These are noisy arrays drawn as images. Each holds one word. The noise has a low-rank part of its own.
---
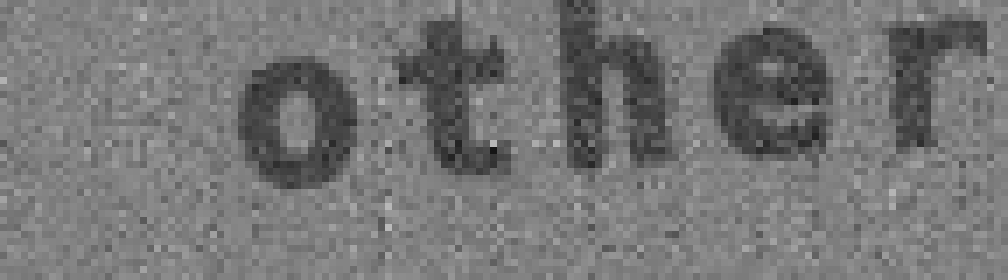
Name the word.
other
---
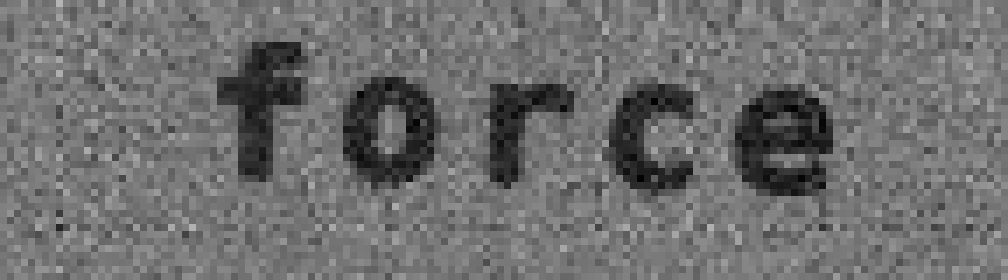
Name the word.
force
